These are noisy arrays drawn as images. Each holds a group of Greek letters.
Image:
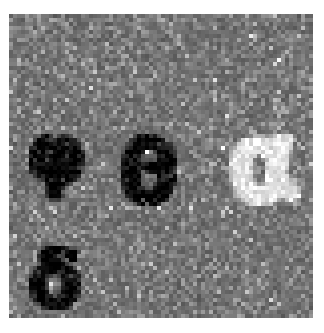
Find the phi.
middle left
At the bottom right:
nothing
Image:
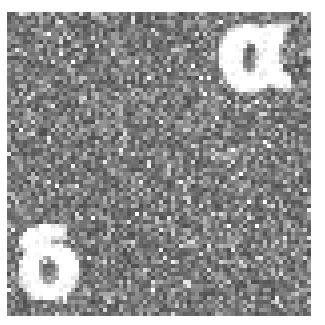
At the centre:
nothing
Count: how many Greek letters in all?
2
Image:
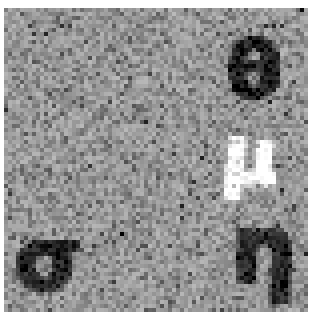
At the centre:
nothing
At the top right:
theta
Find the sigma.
bottom left
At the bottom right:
eta
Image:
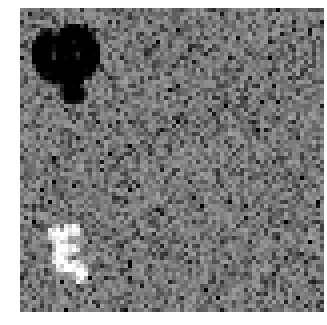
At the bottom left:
xi
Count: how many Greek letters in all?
2
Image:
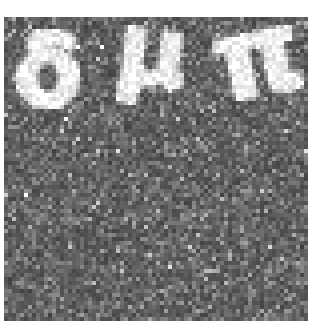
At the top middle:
mu
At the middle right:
nothing
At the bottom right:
nothing
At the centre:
nothing
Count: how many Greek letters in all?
3
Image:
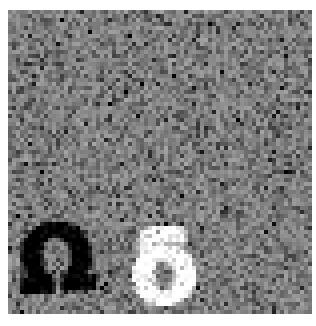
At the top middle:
nothing
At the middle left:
nothing
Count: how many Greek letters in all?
2
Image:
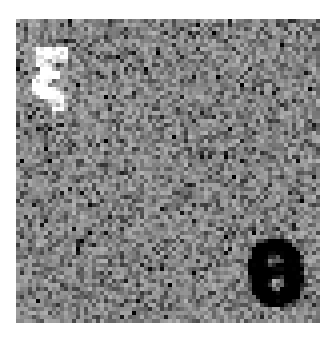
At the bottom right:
theta
